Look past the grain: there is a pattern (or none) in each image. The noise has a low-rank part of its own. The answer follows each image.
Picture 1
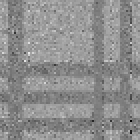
bands of rows crossing bands of columns
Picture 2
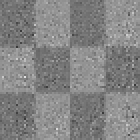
a checkerboard
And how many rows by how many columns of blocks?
3 by 4
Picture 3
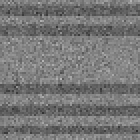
bands of rows
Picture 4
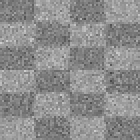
a checkerboard
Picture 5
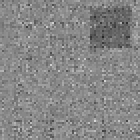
one block
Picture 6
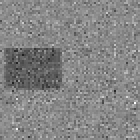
one block
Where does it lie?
middle left
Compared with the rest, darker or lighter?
darker
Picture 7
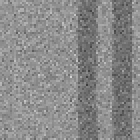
bands of columns
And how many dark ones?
2
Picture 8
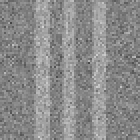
bands of columns
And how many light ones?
3
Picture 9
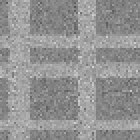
bands of rows crossing bands of columns
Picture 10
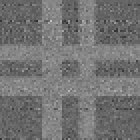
bands of rows crossing bands of columns
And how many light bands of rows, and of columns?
2 and 2
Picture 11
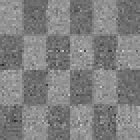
a checkerboard
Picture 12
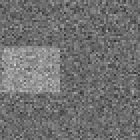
one block
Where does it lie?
middle left
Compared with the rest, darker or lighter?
lighter
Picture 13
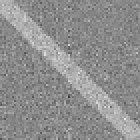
a diagonal band
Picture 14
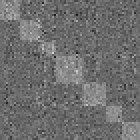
blocks along the diagonal
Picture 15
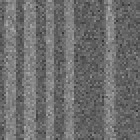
bands of columns
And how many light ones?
5
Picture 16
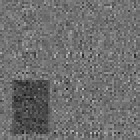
one block
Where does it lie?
bottom left
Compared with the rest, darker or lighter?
darker
